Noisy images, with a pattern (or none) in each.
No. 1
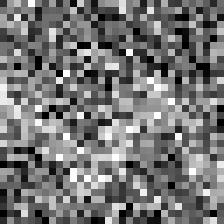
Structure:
a wavy band
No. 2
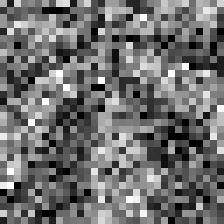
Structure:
spokes from one point
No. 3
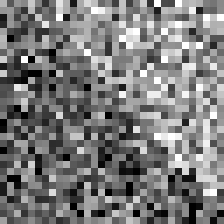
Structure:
a sharp edge
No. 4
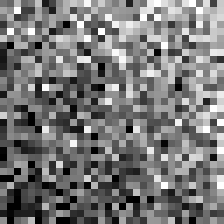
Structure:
a smooth slope
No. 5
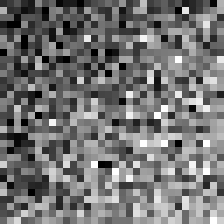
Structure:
a smooth slope
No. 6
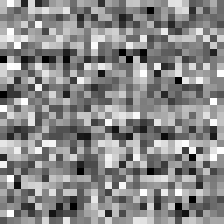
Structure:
horizontal stripes
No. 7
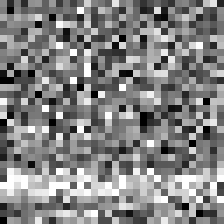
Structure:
one horizontal stripe
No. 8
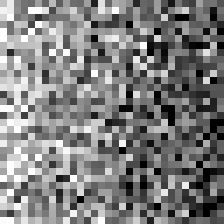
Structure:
a smooth slope
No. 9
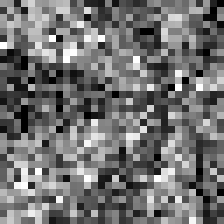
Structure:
spokes from one point
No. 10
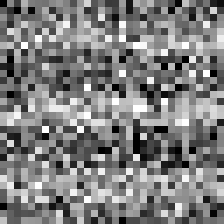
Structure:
horizontal stripes
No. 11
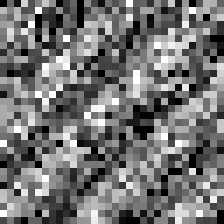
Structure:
diagonal stripes
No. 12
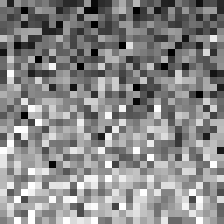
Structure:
a smooth slope
